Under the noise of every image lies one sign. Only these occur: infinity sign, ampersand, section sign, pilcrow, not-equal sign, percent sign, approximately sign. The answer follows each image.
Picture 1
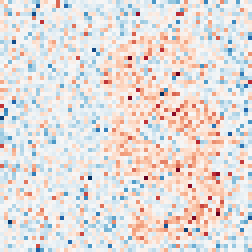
section sign
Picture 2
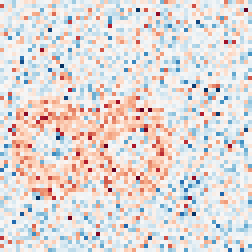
infinity sign
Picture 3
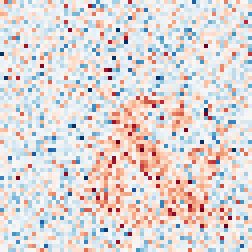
ampersand
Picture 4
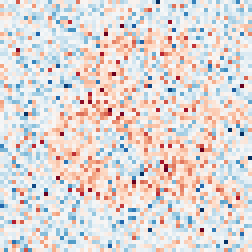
ampersand
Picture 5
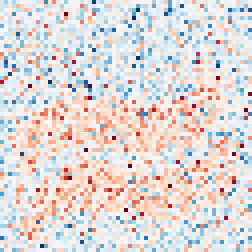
approximately sign
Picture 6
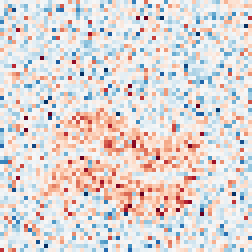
approximately sign
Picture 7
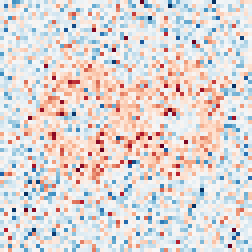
infinity sign
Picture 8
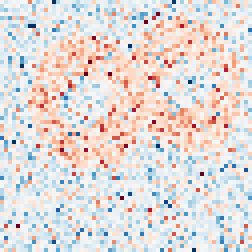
infinity sign
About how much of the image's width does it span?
nearly all
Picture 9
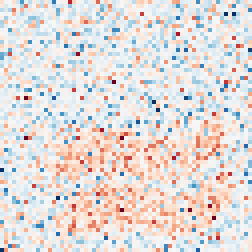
approximately sign
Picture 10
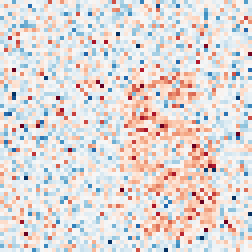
section sign
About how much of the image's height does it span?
two thirds
